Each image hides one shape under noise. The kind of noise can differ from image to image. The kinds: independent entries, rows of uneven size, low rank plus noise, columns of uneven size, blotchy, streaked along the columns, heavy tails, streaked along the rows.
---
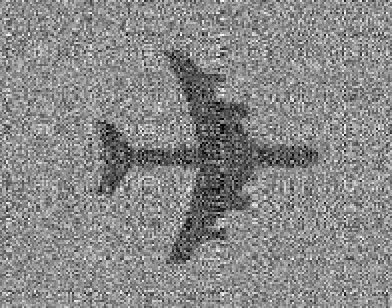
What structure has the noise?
low rank plus noise
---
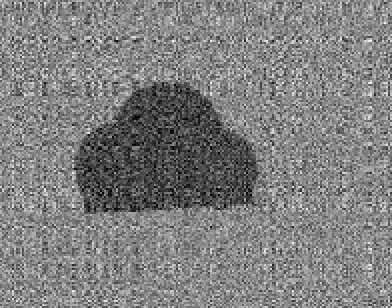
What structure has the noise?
low rank plus noise
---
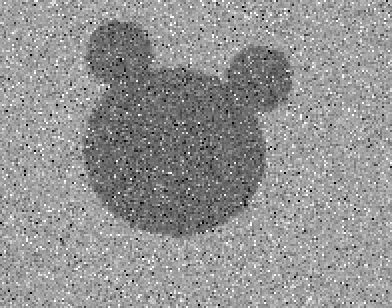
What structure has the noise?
heavy tails
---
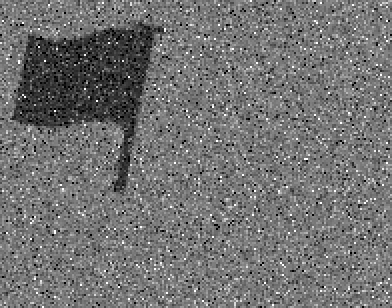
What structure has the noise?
heavy tails
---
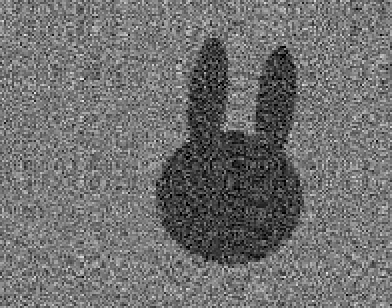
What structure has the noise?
low rank plus noise
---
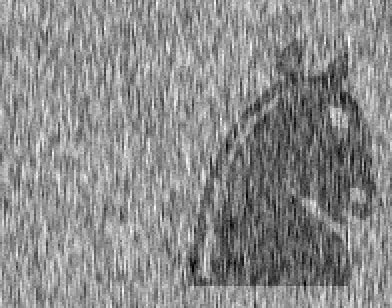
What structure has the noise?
streaked along the columns
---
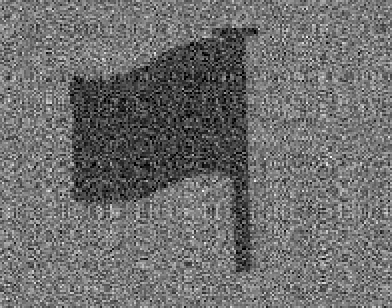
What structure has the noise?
low rank plus noise
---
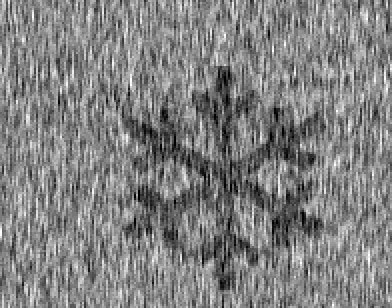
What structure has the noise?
streaked along the columns
